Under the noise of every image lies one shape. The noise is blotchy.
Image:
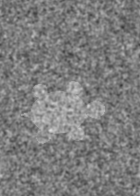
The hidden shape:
turtle
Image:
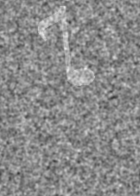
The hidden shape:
musical note
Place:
top middle
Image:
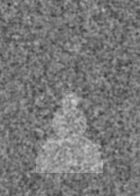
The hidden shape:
chess pawn
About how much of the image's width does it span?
half
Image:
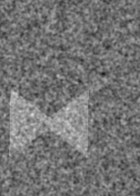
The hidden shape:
bow tie
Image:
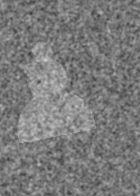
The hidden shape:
chess pawn
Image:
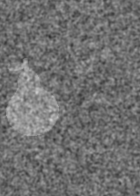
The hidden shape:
pear
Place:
middle left
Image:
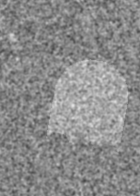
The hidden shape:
ghost
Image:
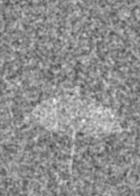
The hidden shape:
umbrella
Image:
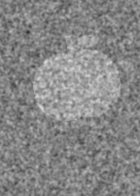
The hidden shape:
apple
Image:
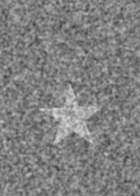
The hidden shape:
star
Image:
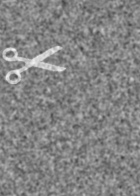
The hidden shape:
pair of scissors
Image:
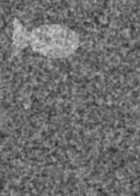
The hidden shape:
fish
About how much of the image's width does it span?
half
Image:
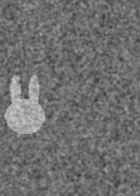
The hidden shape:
rabbit's head
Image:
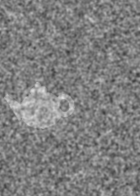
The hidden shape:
teapot
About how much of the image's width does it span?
half
